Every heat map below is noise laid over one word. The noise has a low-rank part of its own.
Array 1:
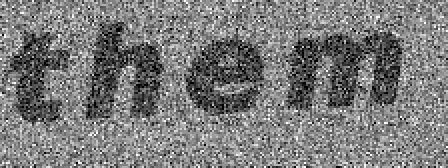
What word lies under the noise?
them
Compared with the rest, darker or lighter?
darker
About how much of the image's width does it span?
nearly all
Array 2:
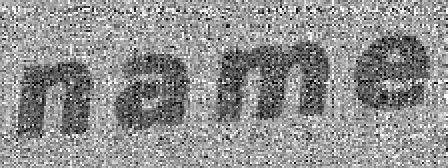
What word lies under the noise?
name
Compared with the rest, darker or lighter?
darker
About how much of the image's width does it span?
nearly all
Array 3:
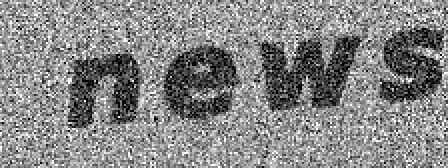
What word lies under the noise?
news
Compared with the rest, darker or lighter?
darker
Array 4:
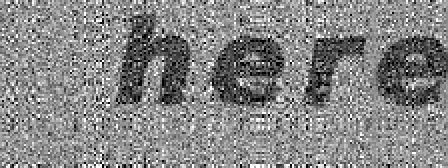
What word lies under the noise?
here
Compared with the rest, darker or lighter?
darker
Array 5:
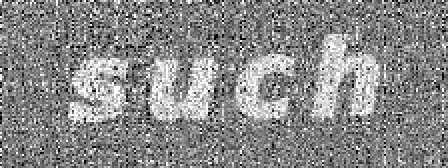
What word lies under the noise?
such
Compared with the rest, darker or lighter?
lighter
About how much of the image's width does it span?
two thirds
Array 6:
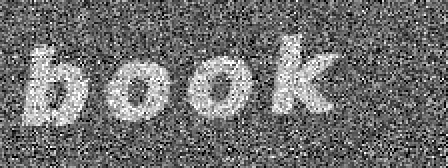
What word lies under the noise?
book
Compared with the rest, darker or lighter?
lighter
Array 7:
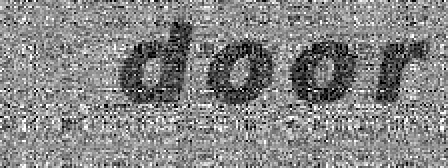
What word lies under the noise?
door
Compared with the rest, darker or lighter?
darker
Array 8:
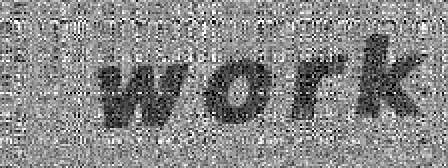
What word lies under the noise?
work
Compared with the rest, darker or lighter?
darker
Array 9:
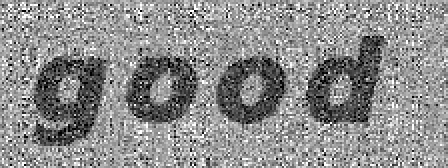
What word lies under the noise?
good
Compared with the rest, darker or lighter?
darker
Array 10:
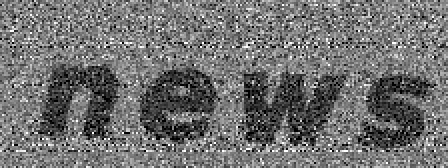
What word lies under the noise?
news
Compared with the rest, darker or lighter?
darker
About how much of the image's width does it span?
nearly all
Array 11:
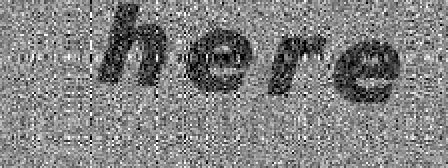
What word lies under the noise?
here
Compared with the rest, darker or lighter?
darker
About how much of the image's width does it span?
two thirds
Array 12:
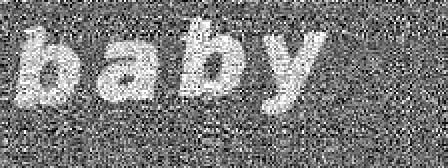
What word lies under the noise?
baby
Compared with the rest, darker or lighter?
lighter
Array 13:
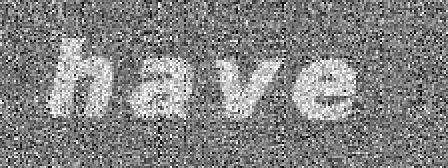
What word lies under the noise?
have
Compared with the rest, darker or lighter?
lighter
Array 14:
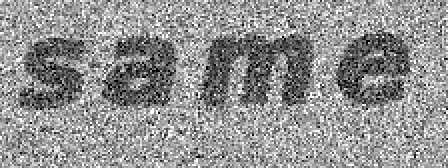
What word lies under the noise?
same
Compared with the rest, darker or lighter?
darker
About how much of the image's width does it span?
nearly all
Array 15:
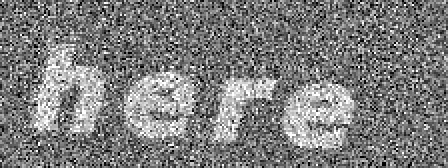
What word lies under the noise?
here
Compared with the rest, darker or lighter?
lighter
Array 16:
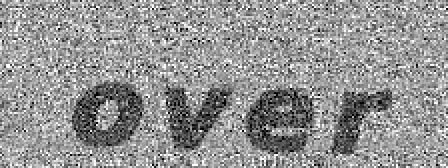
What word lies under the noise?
over
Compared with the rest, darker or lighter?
darker
